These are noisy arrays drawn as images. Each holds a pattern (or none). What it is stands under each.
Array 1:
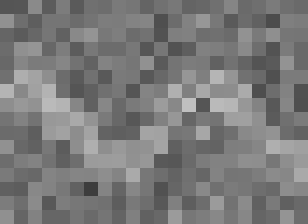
a wavy band
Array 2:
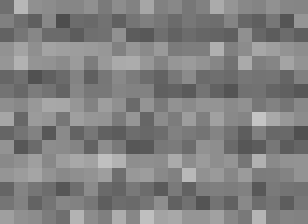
horizontal stripes
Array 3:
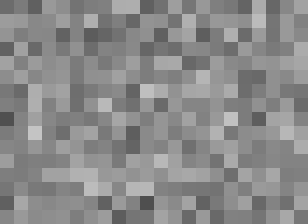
only noise
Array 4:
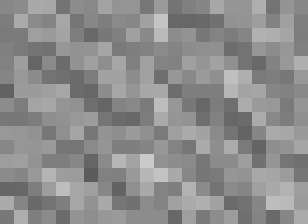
diagonal stripes
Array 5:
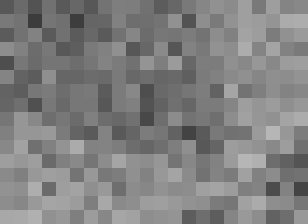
spokes from one point
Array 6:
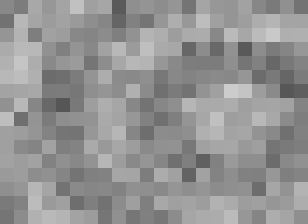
rings round one point
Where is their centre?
middle right
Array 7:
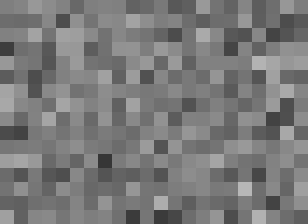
only noise
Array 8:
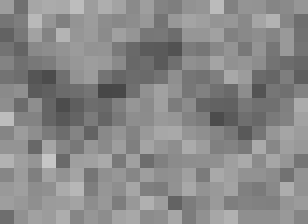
a wavy band
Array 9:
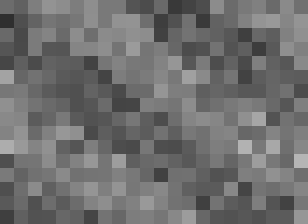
diagonal stripes
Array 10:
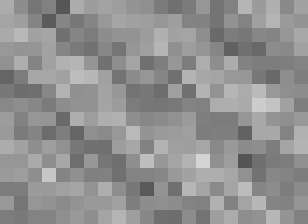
diagonal stripes
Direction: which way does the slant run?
top left to bottom right
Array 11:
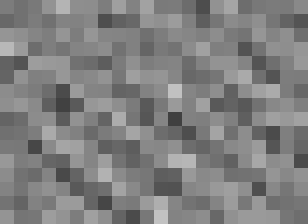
diagonal stripes
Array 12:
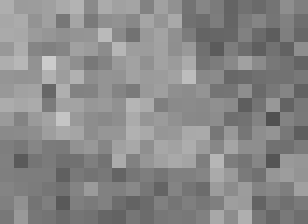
spokes from one point
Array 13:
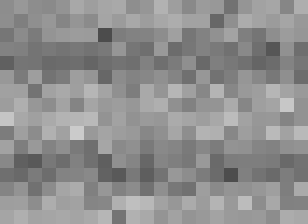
horizontal stripes
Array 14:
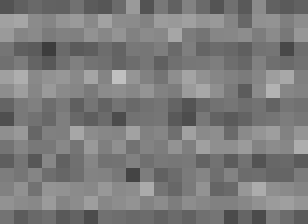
horizontal stripes
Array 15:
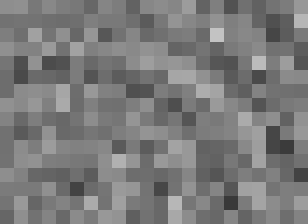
rings round one point
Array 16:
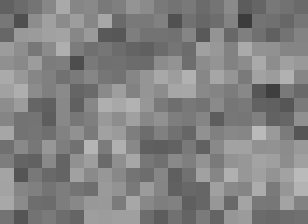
rings round one point
